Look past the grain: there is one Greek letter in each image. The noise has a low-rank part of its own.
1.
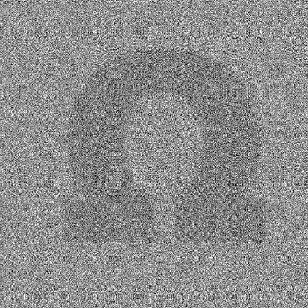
omega
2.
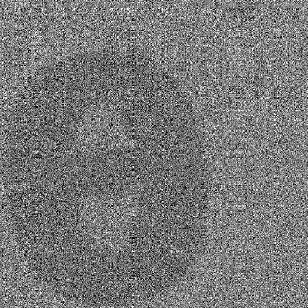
theta
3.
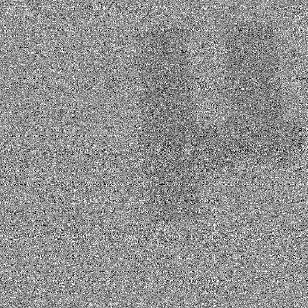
mu
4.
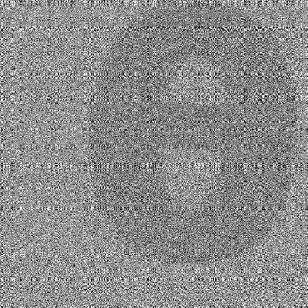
theta
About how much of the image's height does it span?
nearly all
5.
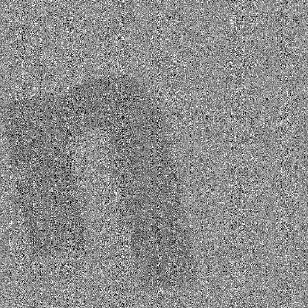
eta
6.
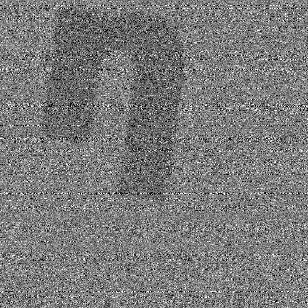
eta
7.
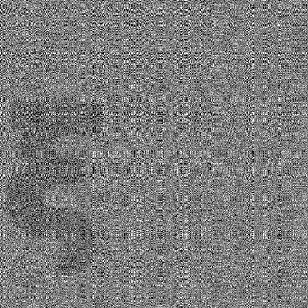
xi
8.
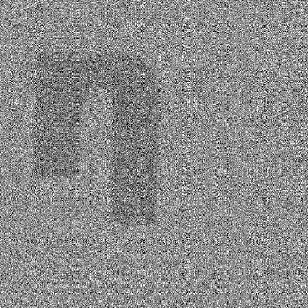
eta
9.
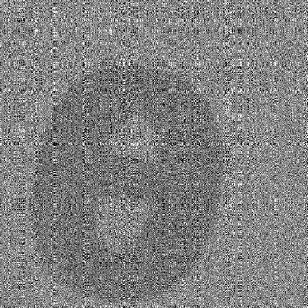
theta
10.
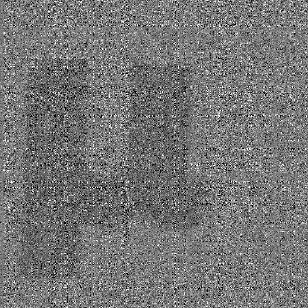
mu
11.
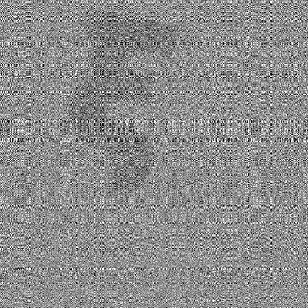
xi
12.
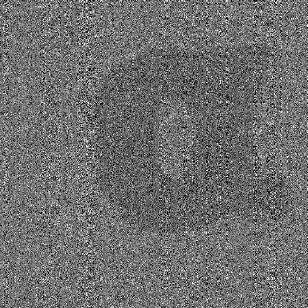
alpha
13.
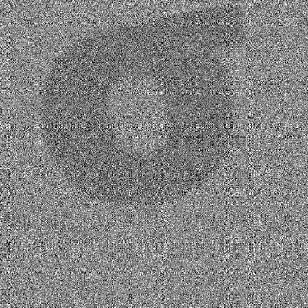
sigma
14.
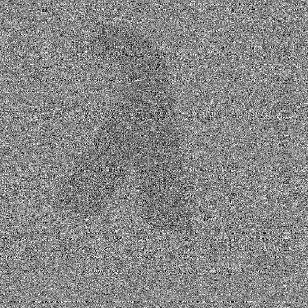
lambda
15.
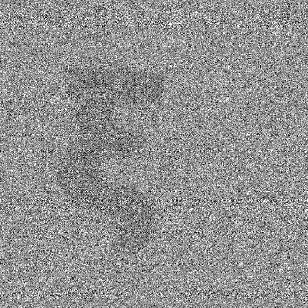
xi
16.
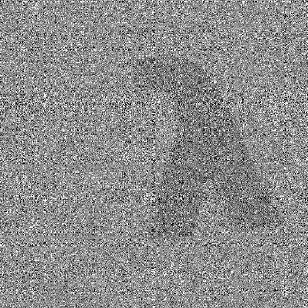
lambda
